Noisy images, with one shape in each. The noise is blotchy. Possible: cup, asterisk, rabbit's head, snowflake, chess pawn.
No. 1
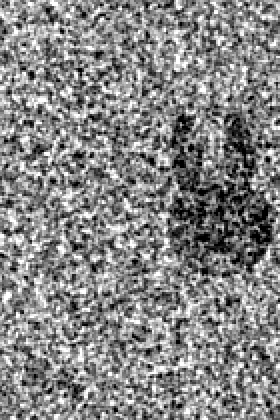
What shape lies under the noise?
rabbit's head
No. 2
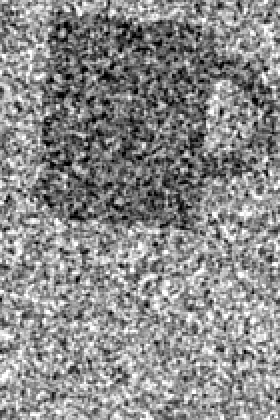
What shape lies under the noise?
cup
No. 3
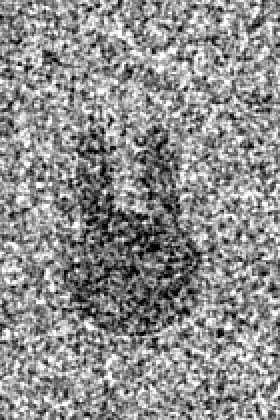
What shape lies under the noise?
rabbit's head
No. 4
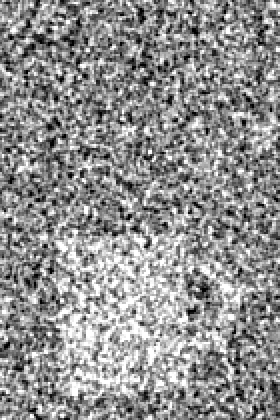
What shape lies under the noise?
cup
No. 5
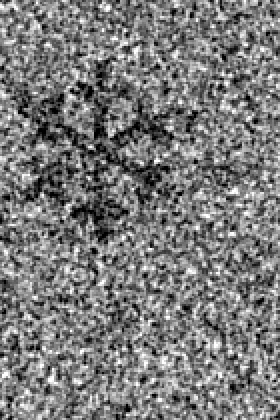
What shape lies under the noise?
snowflake
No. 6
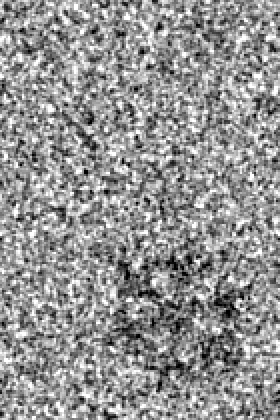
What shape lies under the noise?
snowflake
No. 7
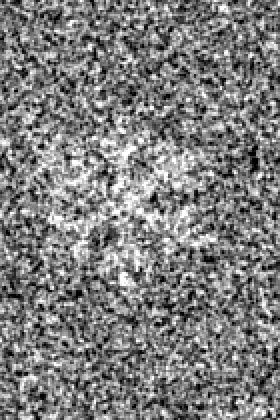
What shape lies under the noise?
snowflake
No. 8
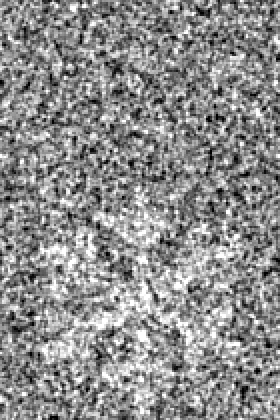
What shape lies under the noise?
snowflake
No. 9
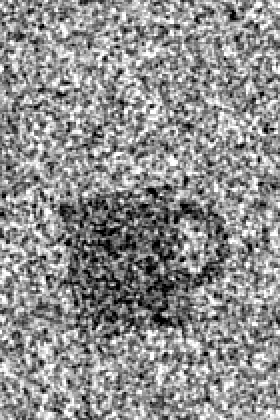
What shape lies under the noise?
cup
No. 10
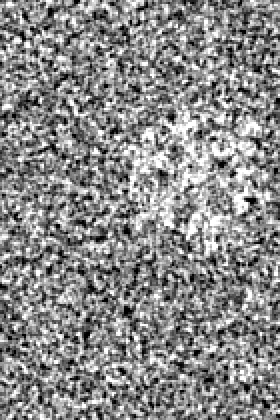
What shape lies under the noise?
snowflake
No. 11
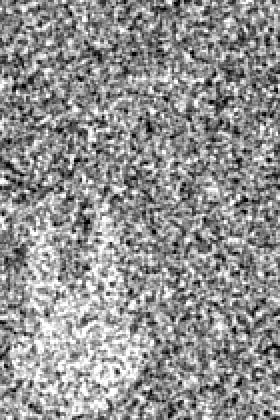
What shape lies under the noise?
rabbit's head
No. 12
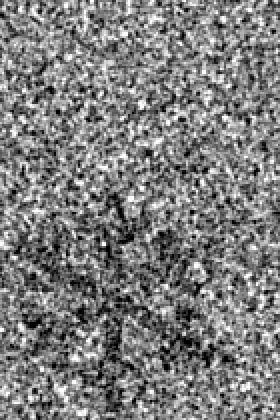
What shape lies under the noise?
snowflake
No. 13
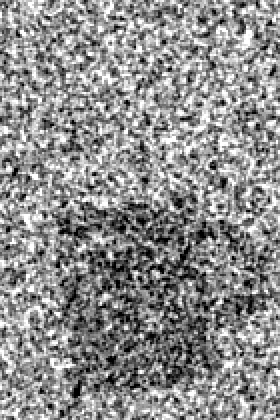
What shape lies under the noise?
cup
